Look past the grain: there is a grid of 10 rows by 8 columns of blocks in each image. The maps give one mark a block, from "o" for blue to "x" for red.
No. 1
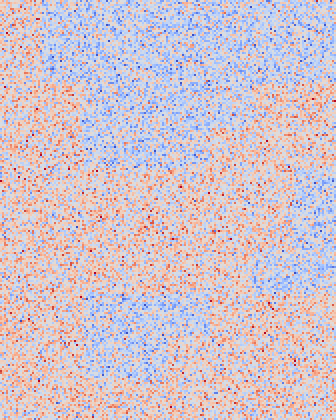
xooooooo
xooooooo
xxooooxx
xxoooxxx
xxxxxxxo
xxxxxxxo
xxxxxxoo
xxoooxxx
xxooxxxx
xxxxxxxx
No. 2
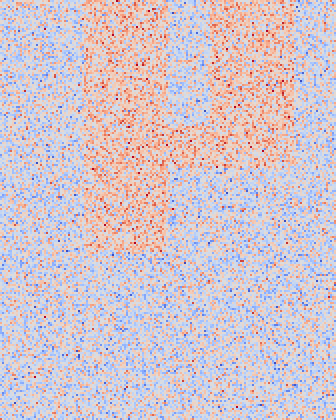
ooxxoxxo
ooxxoxxo
ooxxoxxo
ooxxxxxo
ooxxoooo
ooxxoooo
oooooooo
oooooooo
oooooooo
oooooooo
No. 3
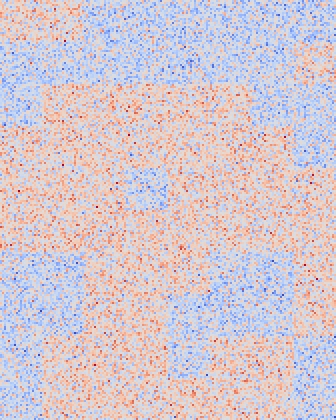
xxoooooo
ooooooox
oxxxxxoo
xxxxxxxo
xxxoxxxx
xxxxxxxx
ooxxxoox
ooxxooox
oxxxoxxo
oxxxxxxo
